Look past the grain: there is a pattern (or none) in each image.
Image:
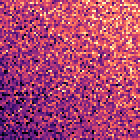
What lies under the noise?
a smooth slope
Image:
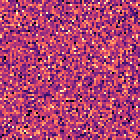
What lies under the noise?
only noise
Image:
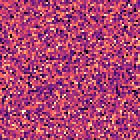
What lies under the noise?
only noise
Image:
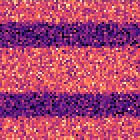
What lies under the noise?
horizontal stripes
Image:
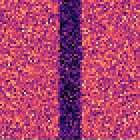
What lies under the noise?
one vertical stripe
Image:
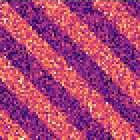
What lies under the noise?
diagonal stripes
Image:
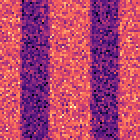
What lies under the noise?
vertical stripes
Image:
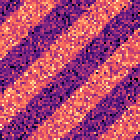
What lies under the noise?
diagonal stripes
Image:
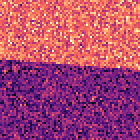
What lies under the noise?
a sharp edge
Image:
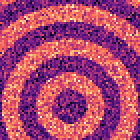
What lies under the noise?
rings round one point
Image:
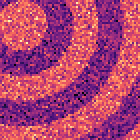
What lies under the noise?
rings round one point
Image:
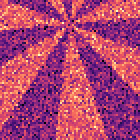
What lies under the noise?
spokes from one point
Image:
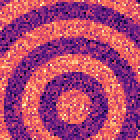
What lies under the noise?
rings round one point
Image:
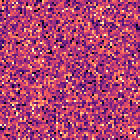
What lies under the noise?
only noise
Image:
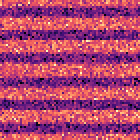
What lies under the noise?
horizontal stripes
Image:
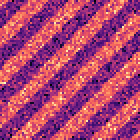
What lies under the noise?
diagonal stripes
